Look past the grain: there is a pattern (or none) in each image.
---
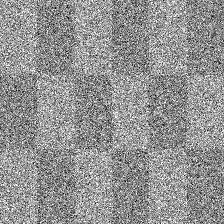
a checkerboard
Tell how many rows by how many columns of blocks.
3 by 6
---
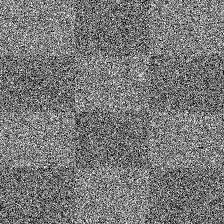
a checkerboard
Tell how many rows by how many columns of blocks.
4 by 3
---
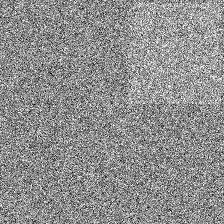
one block
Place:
top right
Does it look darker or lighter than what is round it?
lighter
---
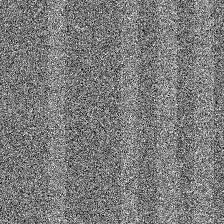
bands of columns
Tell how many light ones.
4
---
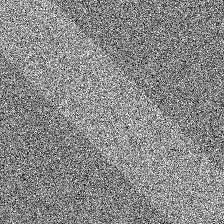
a diagonal band
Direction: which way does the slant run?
top left to bottom right
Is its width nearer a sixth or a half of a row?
a half
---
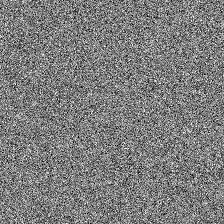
only noise
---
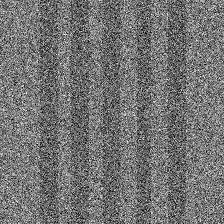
bands of columns
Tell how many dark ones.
5
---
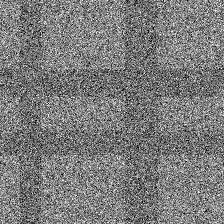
bands of rows crossing bands of columns
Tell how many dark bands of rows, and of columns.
2 and 2
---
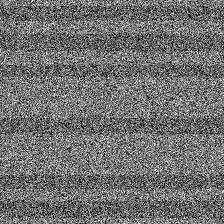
bands of rows
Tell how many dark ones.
6
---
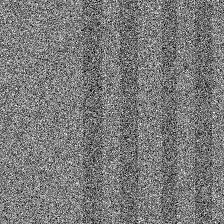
bands of columns
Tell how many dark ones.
4
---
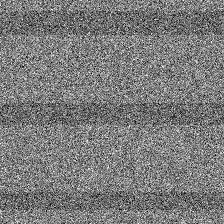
bands of rows
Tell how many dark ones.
3
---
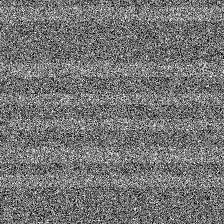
bands of rows
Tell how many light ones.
6
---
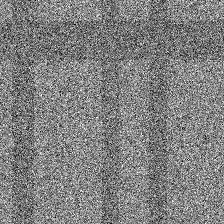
bands of rows crossing bands of columns
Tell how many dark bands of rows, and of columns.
1 and 3
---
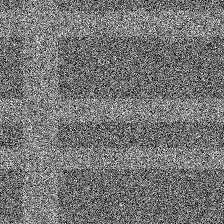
bands of rows crossing bands of columns
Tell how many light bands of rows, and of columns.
3 and 1
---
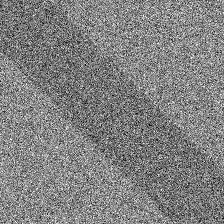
a diagonal band
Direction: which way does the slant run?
top left to bottom right
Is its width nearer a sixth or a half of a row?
a half
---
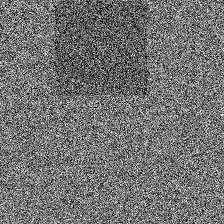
one block
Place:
top middle
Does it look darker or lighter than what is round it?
darker
